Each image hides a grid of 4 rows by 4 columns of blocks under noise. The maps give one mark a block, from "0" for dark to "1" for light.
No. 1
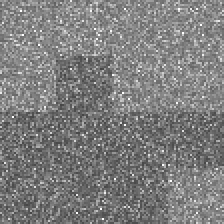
1111
1011
0000
0001
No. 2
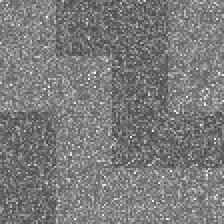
1001
1101
0100
0111
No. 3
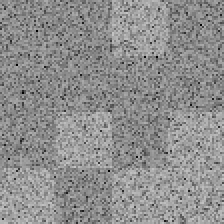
0010
0000
0101
1011
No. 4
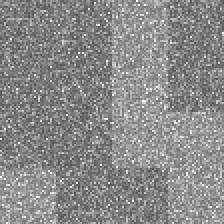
0010
0010
0011
1001
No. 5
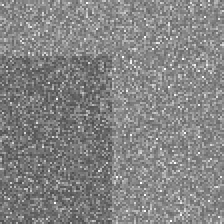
1111
0011
0011
0011
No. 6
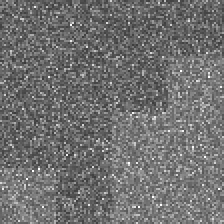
0000
0001
0011
1011
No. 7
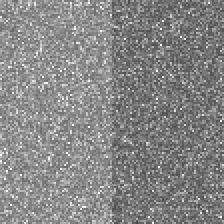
1100
1100
1100
1100
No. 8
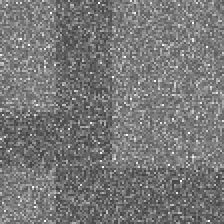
1011
1011
0011
1000
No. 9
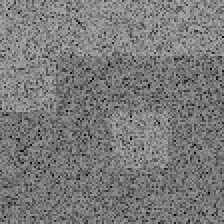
1111
1000
0010
0000
